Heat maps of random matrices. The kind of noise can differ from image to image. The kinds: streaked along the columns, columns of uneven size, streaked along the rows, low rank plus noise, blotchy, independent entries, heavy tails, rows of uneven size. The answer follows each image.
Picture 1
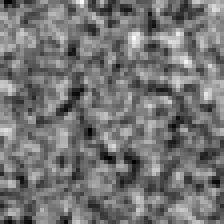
blotchy
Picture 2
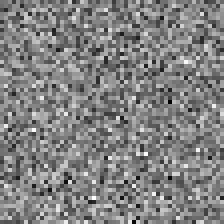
independent entries
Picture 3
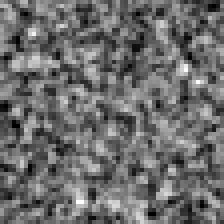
blotchy
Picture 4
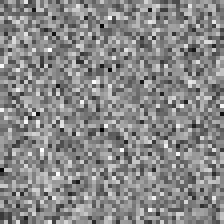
independent entries
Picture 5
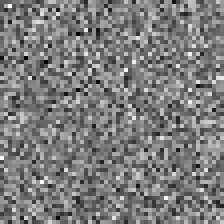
independent entries
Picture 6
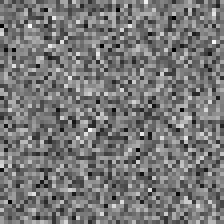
independent entries
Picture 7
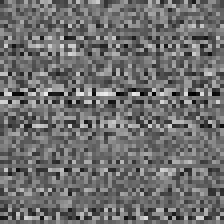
rows of uneven size
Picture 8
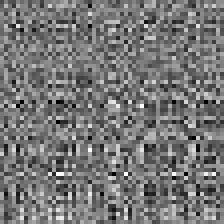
low rank plus noise
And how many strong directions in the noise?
two
